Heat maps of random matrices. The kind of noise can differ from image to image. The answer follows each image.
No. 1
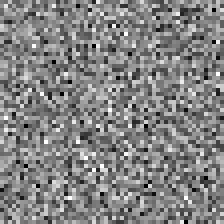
independent entries
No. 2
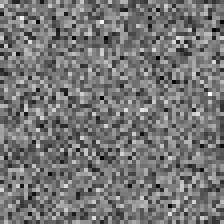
independent entries
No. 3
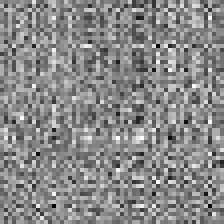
low rank plus noise
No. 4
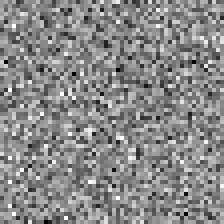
independent entries
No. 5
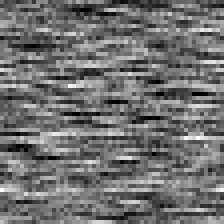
streaked along the rows
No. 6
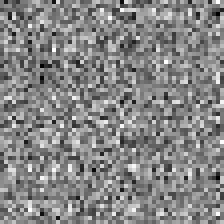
low rank plus noise
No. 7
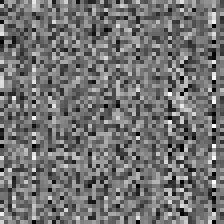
columns of uneven size
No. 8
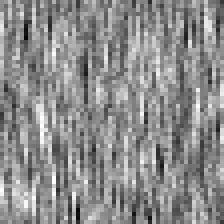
streaked along the columns
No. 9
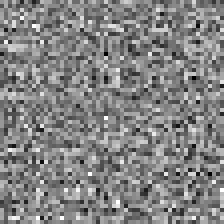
low rank plus noise
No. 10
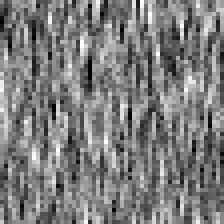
streaked along the columns
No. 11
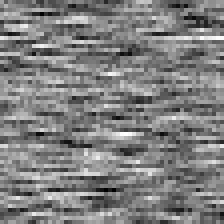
streaked along the rows
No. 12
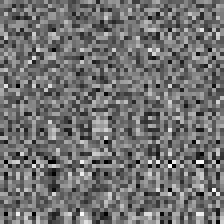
low rank plus noise
